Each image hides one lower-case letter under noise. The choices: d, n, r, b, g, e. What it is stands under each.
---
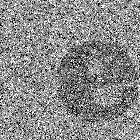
e
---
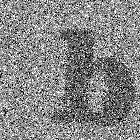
b
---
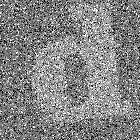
d
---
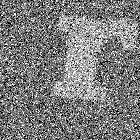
r
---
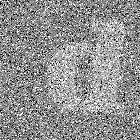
d
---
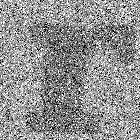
r
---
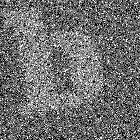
b
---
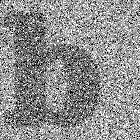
b
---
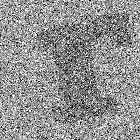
r
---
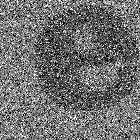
e
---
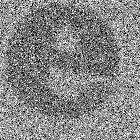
e
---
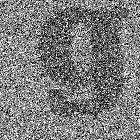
g
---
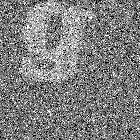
g
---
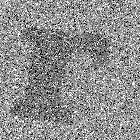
r
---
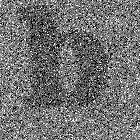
b
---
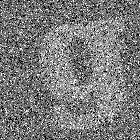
g
